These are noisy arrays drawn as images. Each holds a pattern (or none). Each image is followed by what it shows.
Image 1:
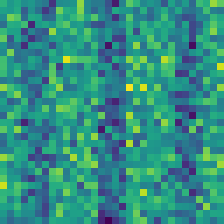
vertical stripes
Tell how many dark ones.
3
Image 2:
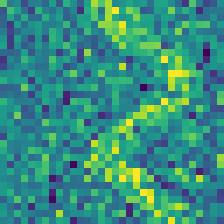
a wavy band
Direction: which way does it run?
top to bottom
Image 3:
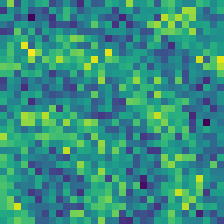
rings round one point
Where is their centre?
bottom left
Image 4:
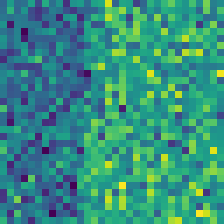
a sharp edge
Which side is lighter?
right
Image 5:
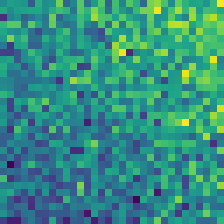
a smooth slope
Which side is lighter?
top right
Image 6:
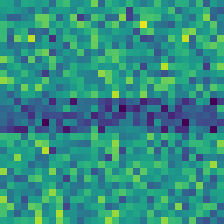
one horizontal stripe
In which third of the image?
middle
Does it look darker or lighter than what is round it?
darker
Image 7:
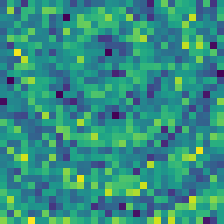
rings round one point
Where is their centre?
top middle
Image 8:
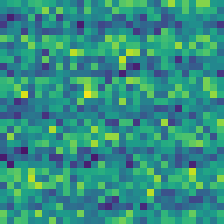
horizontal stripes
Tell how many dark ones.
5
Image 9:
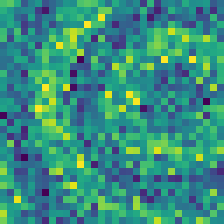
rings round one point
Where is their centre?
middle right
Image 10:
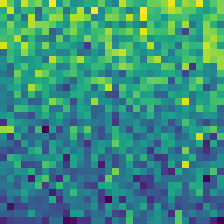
a smooth slope
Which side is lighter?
top
